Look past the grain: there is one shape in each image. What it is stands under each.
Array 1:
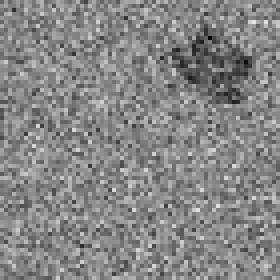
telephone
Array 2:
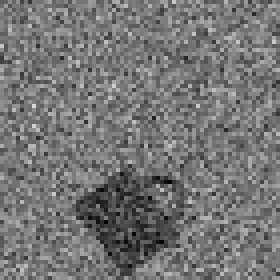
cup
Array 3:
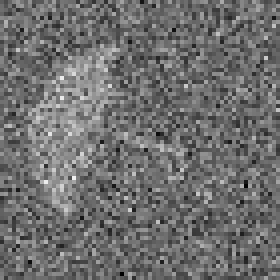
umbrella
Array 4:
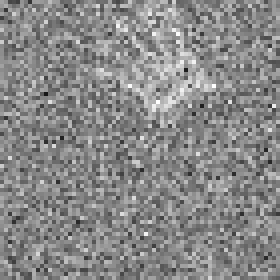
chess queen
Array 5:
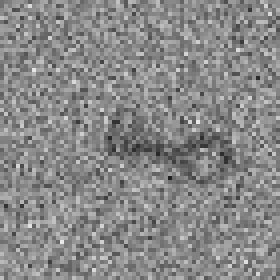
key
